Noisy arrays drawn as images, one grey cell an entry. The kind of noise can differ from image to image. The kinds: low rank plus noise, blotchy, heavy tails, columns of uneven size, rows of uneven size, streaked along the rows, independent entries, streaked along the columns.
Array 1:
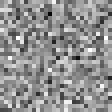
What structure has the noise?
independent entries
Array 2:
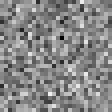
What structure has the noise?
independent entries
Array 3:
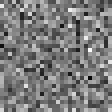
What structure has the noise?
independent entries
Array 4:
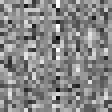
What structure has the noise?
columns of uneven size
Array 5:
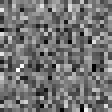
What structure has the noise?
low rank plus noise
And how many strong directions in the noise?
five to eight
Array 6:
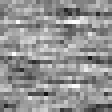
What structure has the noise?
streaked along the rows
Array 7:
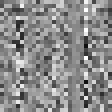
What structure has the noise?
columns of uneven size
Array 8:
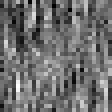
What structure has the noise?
streaked along the columns
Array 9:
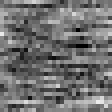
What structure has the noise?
streaked along the rows
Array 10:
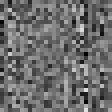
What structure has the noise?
columns of uneven size
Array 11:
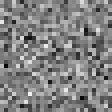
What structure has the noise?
independent entries
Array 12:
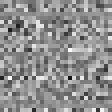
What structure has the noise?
rows of uneven size
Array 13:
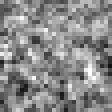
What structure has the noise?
blotchy
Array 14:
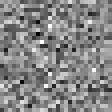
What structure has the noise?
low rank plus noise
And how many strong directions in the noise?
five to eight
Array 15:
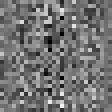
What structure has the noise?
columns of uneven size
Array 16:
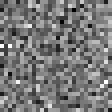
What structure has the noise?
independent entries
